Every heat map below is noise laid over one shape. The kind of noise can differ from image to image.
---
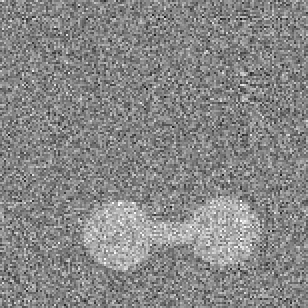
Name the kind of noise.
low rank plus noise
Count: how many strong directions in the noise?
two
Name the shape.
dumbbell
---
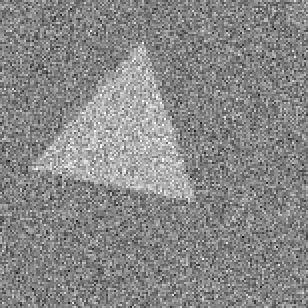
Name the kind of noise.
independent entries
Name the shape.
triangle
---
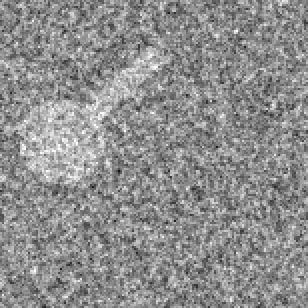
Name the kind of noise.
blotchy
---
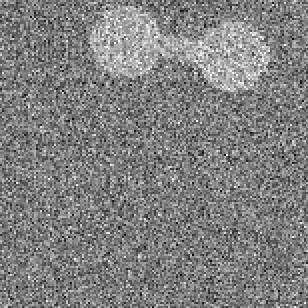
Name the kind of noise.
low rank plus noise
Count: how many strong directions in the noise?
one
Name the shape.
dumbbell
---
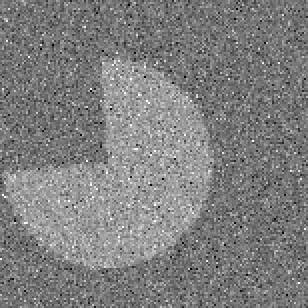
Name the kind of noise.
heavy tails
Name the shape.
disc with a wedge cut out
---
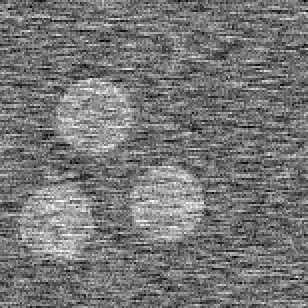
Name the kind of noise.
streaked along the rows
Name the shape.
three dots
